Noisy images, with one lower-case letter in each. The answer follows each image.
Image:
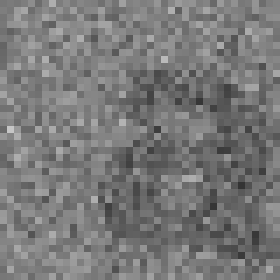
a
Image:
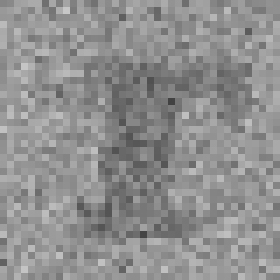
r
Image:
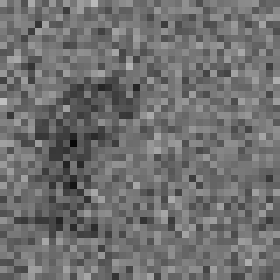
f
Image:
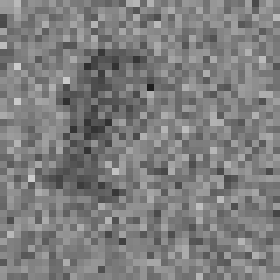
f
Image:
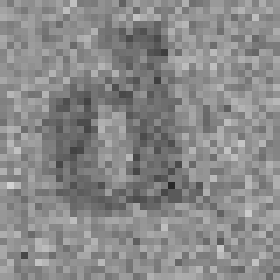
d
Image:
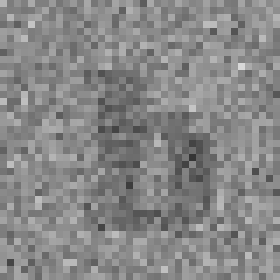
b
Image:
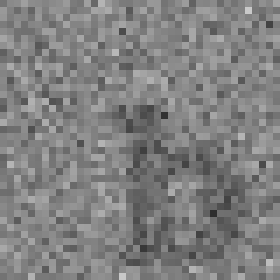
b
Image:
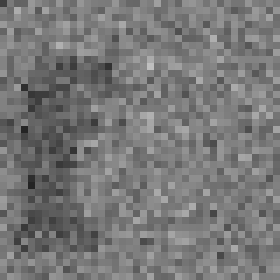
f
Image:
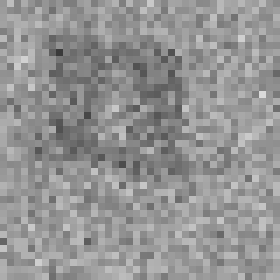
n
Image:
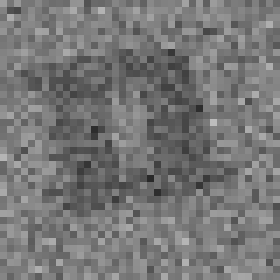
n
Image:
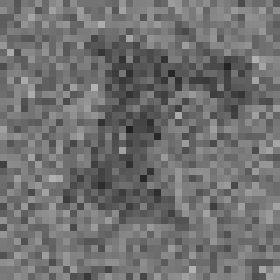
r
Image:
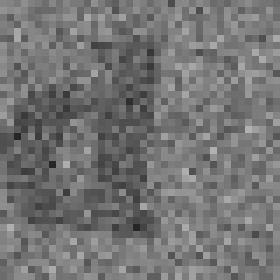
d
